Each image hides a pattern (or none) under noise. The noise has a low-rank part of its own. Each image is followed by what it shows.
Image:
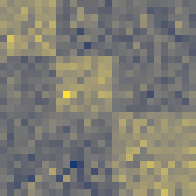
blocks along the diagonal
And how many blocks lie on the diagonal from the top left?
3
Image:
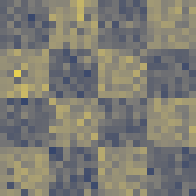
a checkerboard
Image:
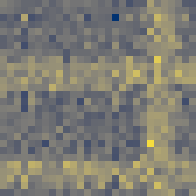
bands of rows crossing bands of columns
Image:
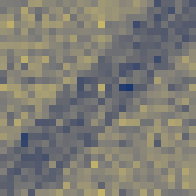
a diagonal band
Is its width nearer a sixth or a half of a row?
a half
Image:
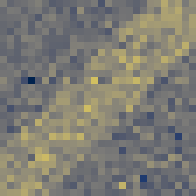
a diagonal band
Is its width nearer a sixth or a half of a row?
a half
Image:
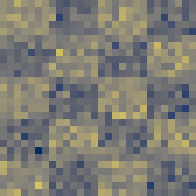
a checkerboard
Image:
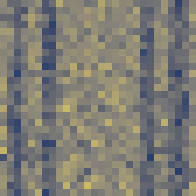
bands of columns
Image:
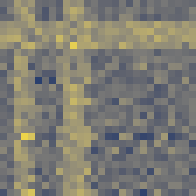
bands of rows crossing bands of columns
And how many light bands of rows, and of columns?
1 and 2
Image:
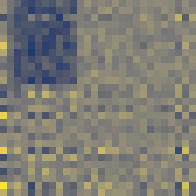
one block
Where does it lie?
top left
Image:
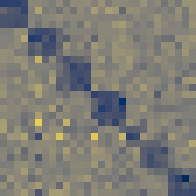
blocks along the diagonal
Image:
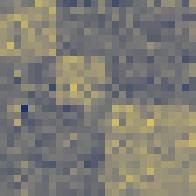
blocks along the diagonal
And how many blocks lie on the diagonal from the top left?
3
